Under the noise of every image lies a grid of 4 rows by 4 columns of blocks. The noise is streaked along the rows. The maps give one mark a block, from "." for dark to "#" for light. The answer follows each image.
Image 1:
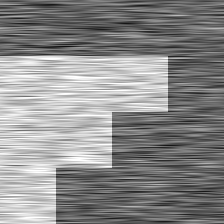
. . . .
# # # .
# # . .
# . . .
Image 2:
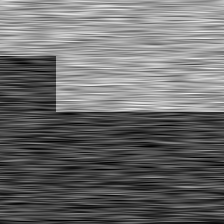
# # # #
. # # #
. . . .
. . . .
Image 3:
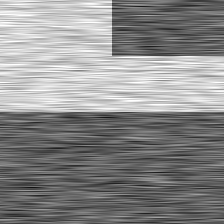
# # . .
# # # #
. . . .
. . . .
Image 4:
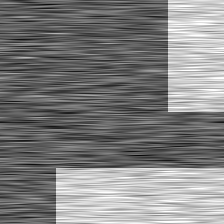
. . . #
. . . #
. . . .
. # # #
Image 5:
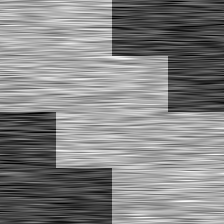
# # . .
# # # .
. # # #
. . # #
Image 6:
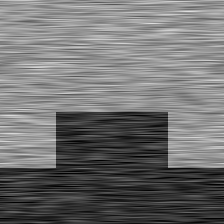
# # # #
# # # #
# . . #
. . . .
